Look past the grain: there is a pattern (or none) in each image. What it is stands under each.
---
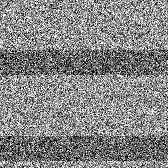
bands of rows
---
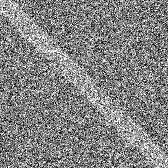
a diagonal band
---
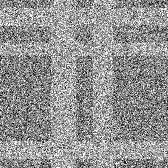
bands of rows crossing bands of columns
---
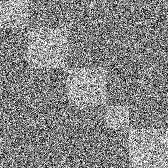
blocks along the diagonal
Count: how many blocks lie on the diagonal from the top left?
5
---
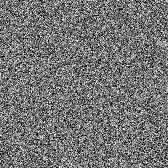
only noise
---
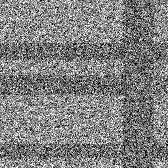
bands of rows crossing bands of columns
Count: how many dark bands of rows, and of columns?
3 and 1
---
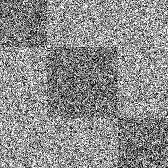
blocks along the diagonal
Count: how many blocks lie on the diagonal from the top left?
3
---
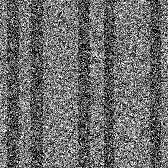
bands of columns
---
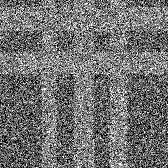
bands of rows crossing bands of columns
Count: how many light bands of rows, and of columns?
2 and 3
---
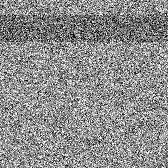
one band of rows
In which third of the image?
top
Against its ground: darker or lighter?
darker
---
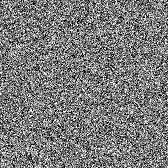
only noise
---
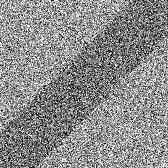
a diagonal band
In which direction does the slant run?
bottom left to top right
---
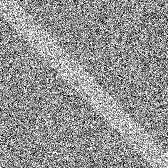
a diagonal band
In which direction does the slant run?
top left to bottom right
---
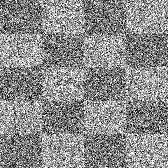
a checkerboard
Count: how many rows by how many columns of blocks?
5 by 4
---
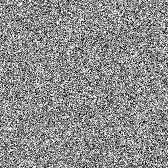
only noise
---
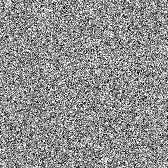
only noise
